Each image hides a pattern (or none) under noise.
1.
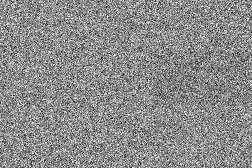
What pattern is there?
one block
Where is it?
middle right
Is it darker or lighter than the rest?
darker
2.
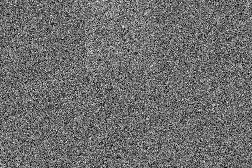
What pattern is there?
one block
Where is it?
top middle
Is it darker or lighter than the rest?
lighter
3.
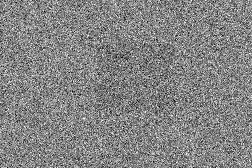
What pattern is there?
one block
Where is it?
centre
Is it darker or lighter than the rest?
darker
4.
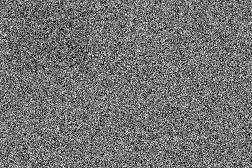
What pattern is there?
one block
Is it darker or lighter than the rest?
darker
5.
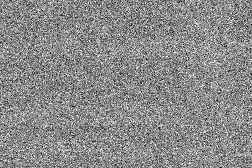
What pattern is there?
bands of rows crossing bands of columns
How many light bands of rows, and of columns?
3 and 1
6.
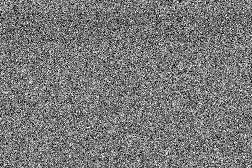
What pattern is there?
one band of rows
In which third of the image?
top
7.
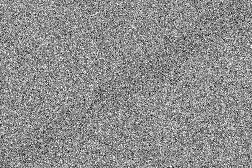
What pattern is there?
a diagonal band
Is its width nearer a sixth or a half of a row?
a sixth
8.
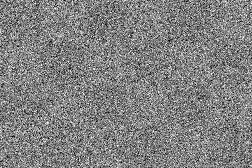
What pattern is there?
a checkerboard
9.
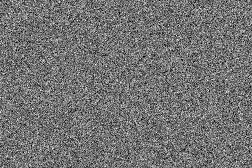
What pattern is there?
only noise
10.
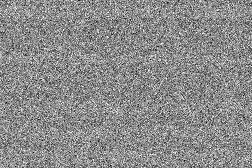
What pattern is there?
bands of rows
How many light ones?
5
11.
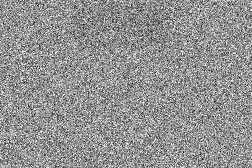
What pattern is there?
one block
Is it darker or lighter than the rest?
darker
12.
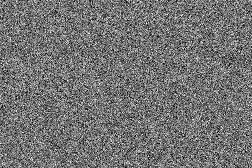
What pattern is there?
only noise
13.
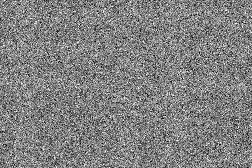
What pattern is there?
bands of rows crossing bands of columns
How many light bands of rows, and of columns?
3 and 3
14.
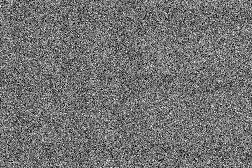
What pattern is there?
bands of rows crossing bands of columns
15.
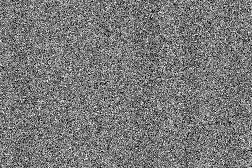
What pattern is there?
bands of columns
